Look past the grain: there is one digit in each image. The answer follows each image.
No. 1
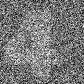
4
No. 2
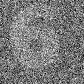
6
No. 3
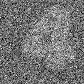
4
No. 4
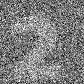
2
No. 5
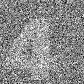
4
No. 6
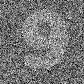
9
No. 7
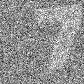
7
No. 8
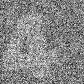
4
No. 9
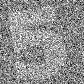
5
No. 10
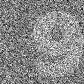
9
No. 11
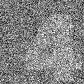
4
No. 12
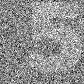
5
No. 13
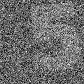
5
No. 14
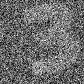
3
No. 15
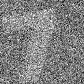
7
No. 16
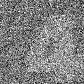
4
